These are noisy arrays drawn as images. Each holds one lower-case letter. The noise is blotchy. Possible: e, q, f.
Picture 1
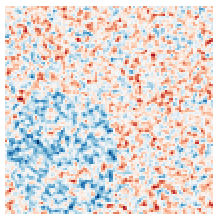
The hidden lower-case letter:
e
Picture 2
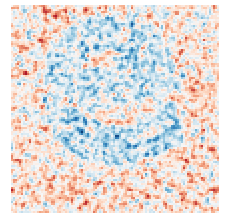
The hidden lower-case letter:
e
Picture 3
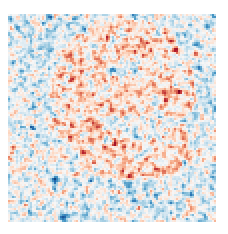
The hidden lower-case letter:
e
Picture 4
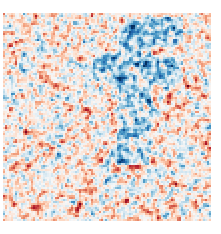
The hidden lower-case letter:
f
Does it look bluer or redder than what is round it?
bluer
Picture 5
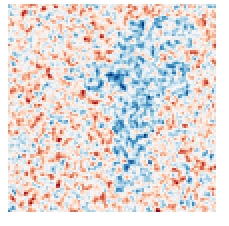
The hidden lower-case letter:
f
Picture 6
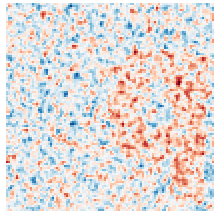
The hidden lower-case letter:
q
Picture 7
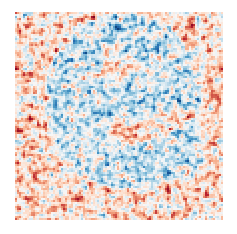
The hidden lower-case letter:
e
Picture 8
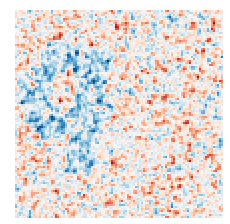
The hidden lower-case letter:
q
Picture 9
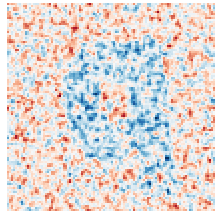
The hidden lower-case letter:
q
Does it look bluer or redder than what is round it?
bluer
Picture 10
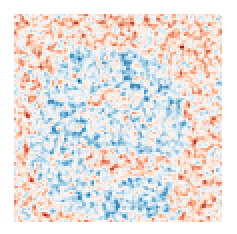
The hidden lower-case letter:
e
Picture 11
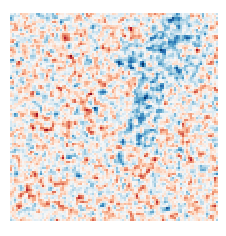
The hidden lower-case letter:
f
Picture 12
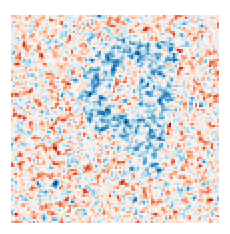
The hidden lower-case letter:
q
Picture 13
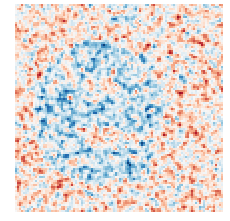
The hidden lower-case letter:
e
